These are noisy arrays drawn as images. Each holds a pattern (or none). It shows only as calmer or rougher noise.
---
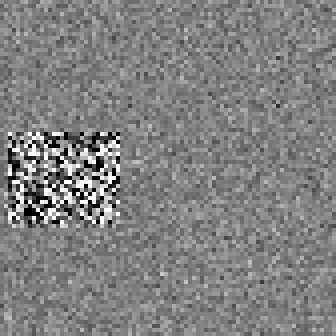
one block
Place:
middle left
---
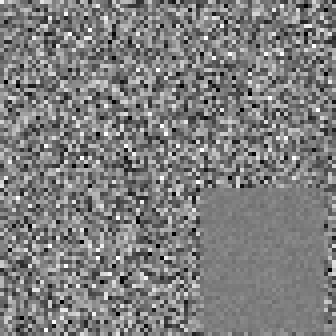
one block
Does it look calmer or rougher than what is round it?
calmer
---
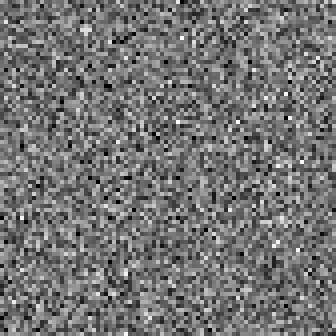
only noise
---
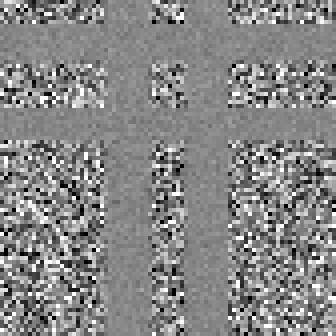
bands of rows crossing bands of columns
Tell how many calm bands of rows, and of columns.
2 and 2
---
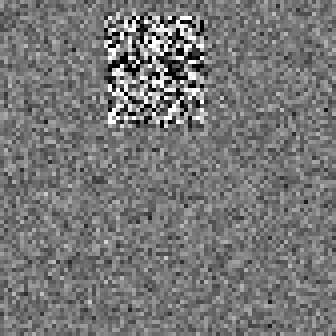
one block
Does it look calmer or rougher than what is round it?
rougher
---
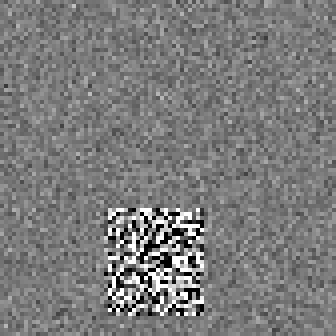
one block
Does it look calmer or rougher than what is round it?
rougher
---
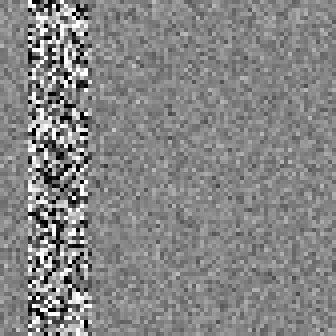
one band of columns
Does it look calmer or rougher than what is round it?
rougher
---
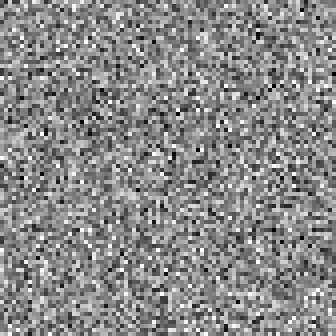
only noise
